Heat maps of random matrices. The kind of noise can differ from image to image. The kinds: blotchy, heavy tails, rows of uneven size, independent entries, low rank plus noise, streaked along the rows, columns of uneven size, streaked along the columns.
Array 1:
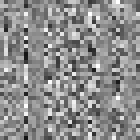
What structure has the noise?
columns of uneven size
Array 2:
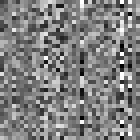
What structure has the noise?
columns of uneven size
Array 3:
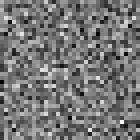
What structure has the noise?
independent entries
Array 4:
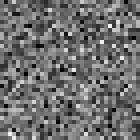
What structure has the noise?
independent entries
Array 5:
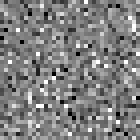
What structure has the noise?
heavy tails
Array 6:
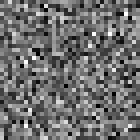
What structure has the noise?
independent entries
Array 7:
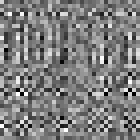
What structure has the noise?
low rank plus noise
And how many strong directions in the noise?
one
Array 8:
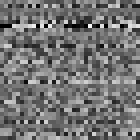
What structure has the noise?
rows of uneven size
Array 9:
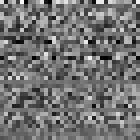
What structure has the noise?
rows of uneven size
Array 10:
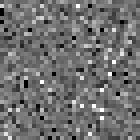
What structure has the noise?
heavy tails
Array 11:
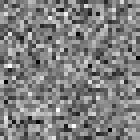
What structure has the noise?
independent entries
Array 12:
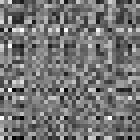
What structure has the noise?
low rank plus noise
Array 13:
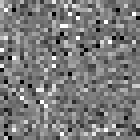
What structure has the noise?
heavy tails
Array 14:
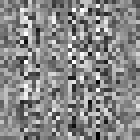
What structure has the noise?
columns of uneven size
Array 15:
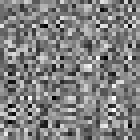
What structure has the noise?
low rank plus noise
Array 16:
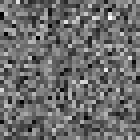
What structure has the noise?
independent entries
